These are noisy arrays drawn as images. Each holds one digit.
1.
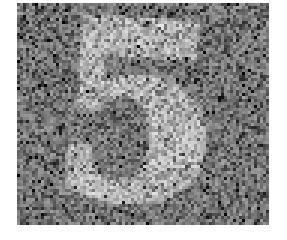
5
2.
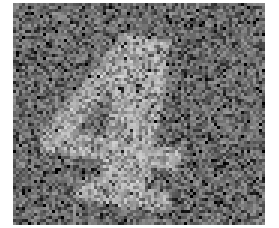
4
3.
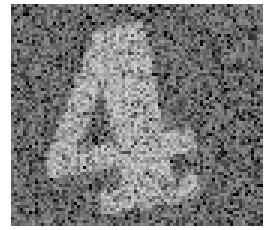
4
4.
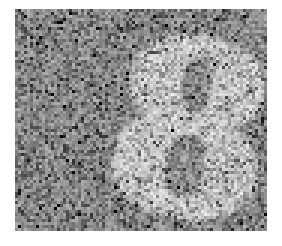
8
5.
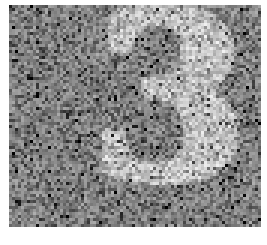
3
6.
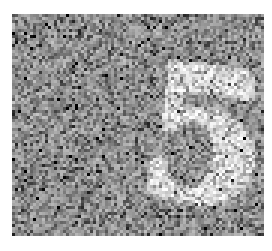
5
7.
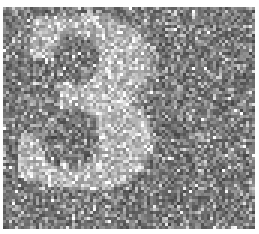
3
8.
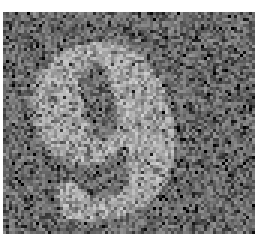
9
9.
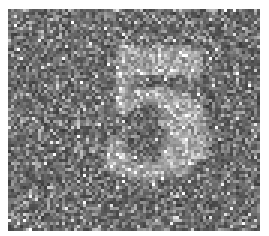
5
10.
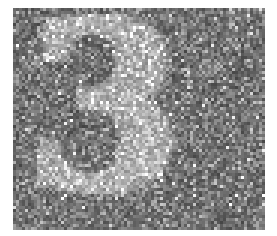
3
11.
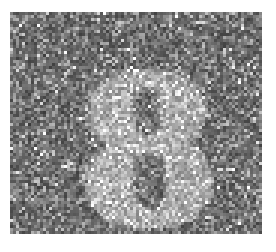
8
